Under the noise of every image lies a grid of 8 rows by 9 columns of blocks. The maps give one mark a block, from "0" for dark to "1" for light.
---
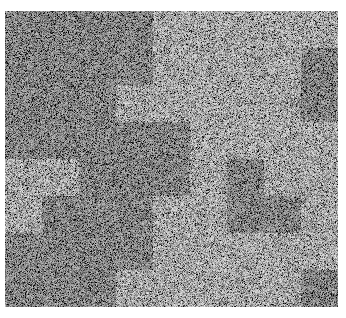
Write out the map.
0 0 0 0 1 1 1 1 1
0 0 0 0 1 1 1 1 0
0 0 0 1 1 1 1 1 0
0 0 0 0 0 1 1 1 1
1 1 0 0 0 1 0 1 1
1 0 0 0 1 1 0 0 1
0 0 0 0 1 1 1 1 1
0 0 0 1 1 1 1 1 0
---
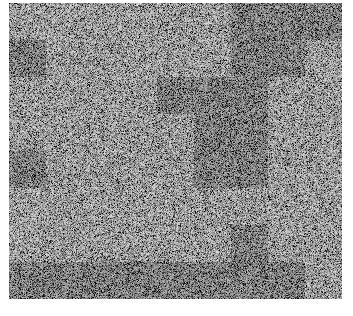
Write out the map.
1 1 1 1 1 1 0 0 0
0 1 1 1 1 1 0 0 1
1 1 1 1 0 0 0 1 1
1 1 1 1 1 0 0 1 1
0 1 1 1 1 0 0 1 1
1 1 1 1 1 1 1 1 1
1 1 1 1 1 1 0 1 1
0 0 0 0 0 0 0 0 1
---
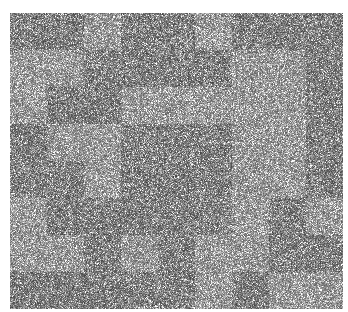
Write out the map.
0 0 1 0 0 1 0 0 0
1 1 0 0 0 0 1 1 0
1 0 0 1 1 1 1 1 0
0 1 1 0 0 0 1 1 0
0 0 1 0 0 0 1 1 0
1 0 0 0 0 0 1 0 1
1 1 0 1 0 1 1 0 0
0 0 0 0 0 1 0 1 1
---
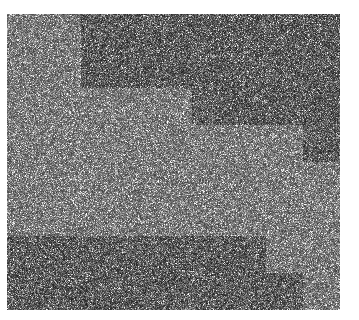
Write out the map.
1 1 0 0 0 0 0 0 0
1 1 0 0 0 0 0 0 0
1 1 1 1 1 0 0 0 0
1 1 1 1 1 1 1 1 0
1 1 1 1 1 1 1 1 1
1 1 1 1 1 1 1 1 1
0 0 0 0 0 0 0 1 1
0 0 0 0 0 0 0 0 1
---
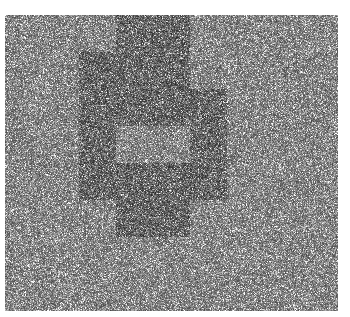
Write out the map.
1 1 1 0 0 1 1 1 1
1 1 0 0 0 1 1 1 1
1 1 0 0 0 0 1 1 1
1 1 0 1 1 0 1 1 1
1 1 0 0 0 0 1 1 1
1 1 1 0 0 1 1 1 1
1 1 1 1 1 1 1 1 1
1 1 1 1 1 1 1 1 1
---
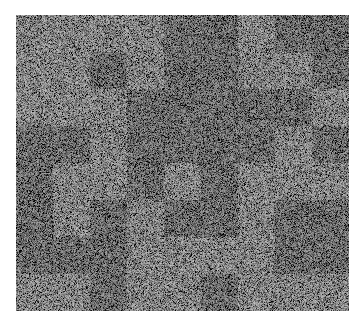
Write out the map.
1 1 1 1 0 0 1 0 0
1 1 0 1 0 0 1 1 0
1 1 1 0 0 0 0 0 1
0 0 1 0 0 0 0 1 0
0 1 1 0 1 0 1 1 1
0 1 0 1 0 0 1 0 0
0 0 0 1 1 1 1 0 0
1 1 0 1 1 0 1 1 1
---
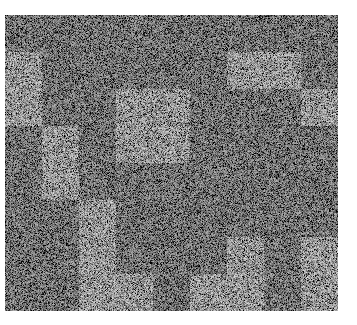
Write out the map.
0 0 0 0 0 0 0 0 0
1 0 0 0 0 0 1 1 0
1 0 0 1 1 0 0 0 1
0 1 0 1 1 0 0 0 0
0 1 0 0 0 0 0 0 0
0 0 1 0 0 0 0 0 0
0 0 1 0 0 0 1 0 1
0 0 1 1 0 1 1 0 1
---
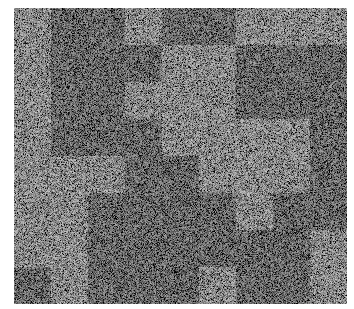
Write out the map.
1 0 0 1 0 0 1 1 1
1 0 0 0 1 1 0 0 0
1 0 0 1 1 1 0 0 0
1 0 0 0 1 1 1 1 0
1 1 1 0 0 1 1 1 0
1 1 0 0 0 0 1 0 0
1 1 0 0 0 0 0 0 1
0 1 0 0 0 1 0 0 1
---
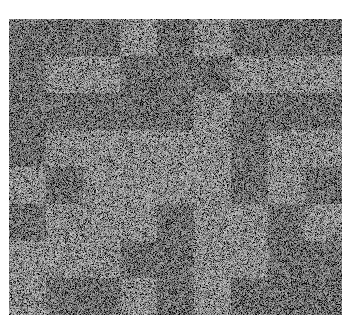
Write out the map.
0 0 0 1 0 1 0 0 0
0 1 1 0 0 0 1 1 1
0 0 0 0 0 1 0 0 0
0 1 1 1 1 1 0 1 1
1 0 1 1 1 1 0 1 0
0 1 1 1 0 1 1 0 1
1 1 1 0 0 1 1 0 0
1 0 0 1 0 1 0 0 0
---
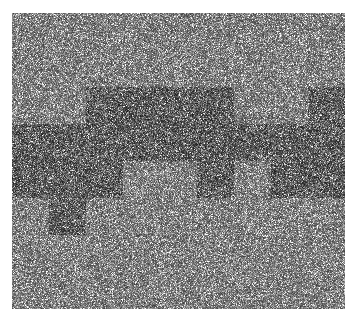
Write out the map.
1 1 1 1 1 1 1 1 1
1 1 1 1 1 1 1 1 1
1 1 0 0 0 0 1 1 0
0 0 0 0 0 0 0 0 0
0 0 0 1 1 0 1 0 0
1 0 1 1 1 1 1 1 1
1 1 1 1 1 1 1 1 1
1 1 1 1 1 1 1 1 1
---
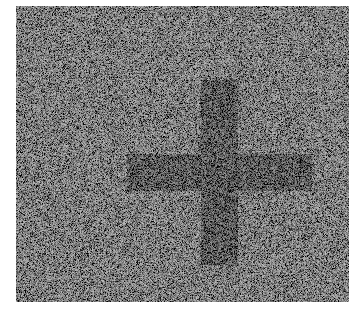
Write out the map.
1 1 1 1 1 1 1 1 1
1 1 1 1 1 1 1 1 1
1 1 1 1 1 0 1 1 1
1 1 1 1 1 0 1 1 1
1 1 1 0 0 0 0 0 1
1 1 1 1 1 0 1 1 1
1 1 1 1 1 0 1 1 1
1 1 1 1 1 1 1 1 1
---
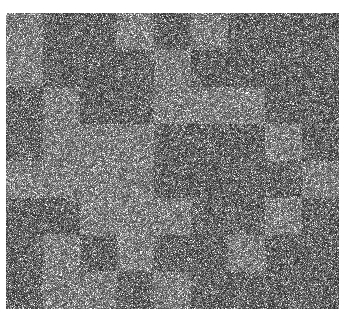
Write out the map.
1 0 0 1 0 1 0 0 0
1 0 0 0 1 0 0 0 0
0 1 0 0 1 1 1 0 0
0 1 1 1 0 0 0 1 0
1 1 1 1 0 0 0 0 1
0 0 1 1 1 0 0 1 0
0 1 0 1 0 0 1 0 0
0 1 1 0 1 0 0 0 0
